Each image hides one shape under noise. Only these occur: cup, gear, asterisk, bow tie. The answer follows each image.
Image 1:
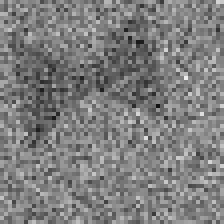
bow tie
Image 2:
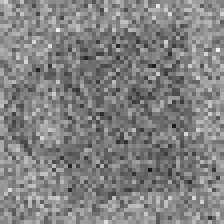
cup
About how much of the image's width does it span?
nearly all
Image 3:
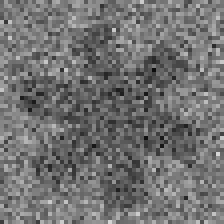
asterisk
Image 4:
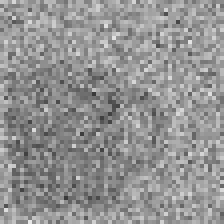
cup
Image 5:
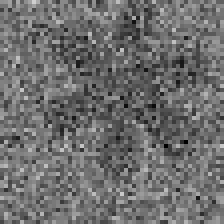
asterisk
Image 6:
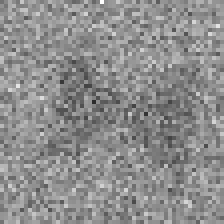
bow tie
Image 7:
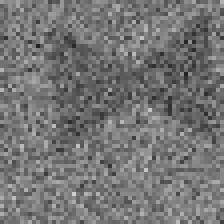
bow tie
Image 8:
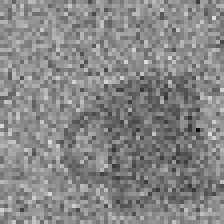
cup
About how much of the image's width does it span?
two thirds
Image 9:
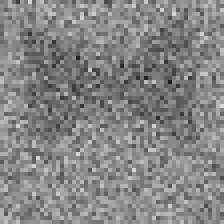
bow tie
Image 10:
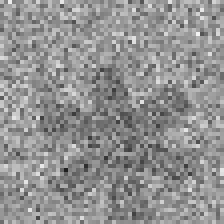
asterisk
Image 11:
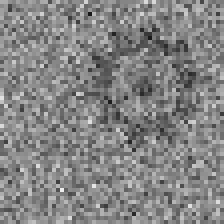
gear
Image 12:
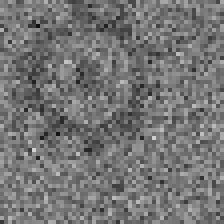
gear
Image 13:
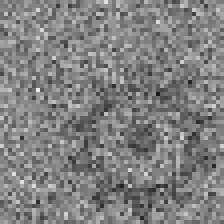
gear
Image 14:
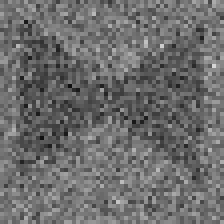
bow tie
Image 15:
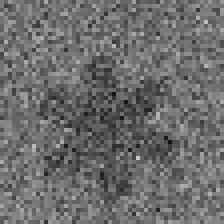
asterisk
